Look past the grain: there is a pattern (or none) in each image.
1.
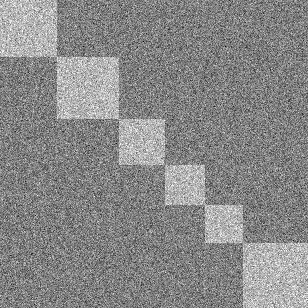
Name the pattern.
blocks along the diagonal
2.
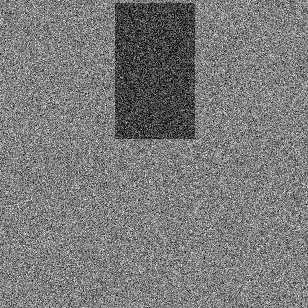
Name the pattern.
one block
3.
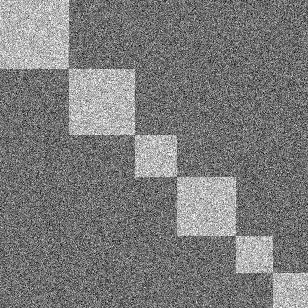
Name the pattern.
blocks along the diagonal
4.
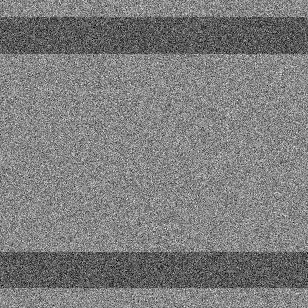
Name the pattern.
bands of rows
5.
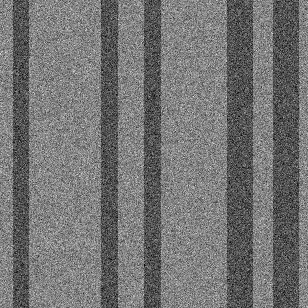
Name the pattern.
bands of columns
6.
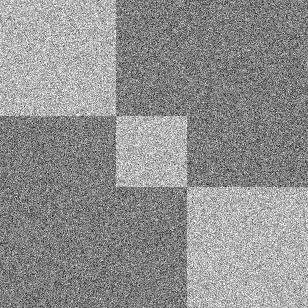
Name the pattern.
blocks along the diagonal
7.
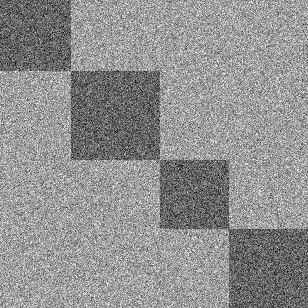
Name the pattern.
blocks along the diagonal
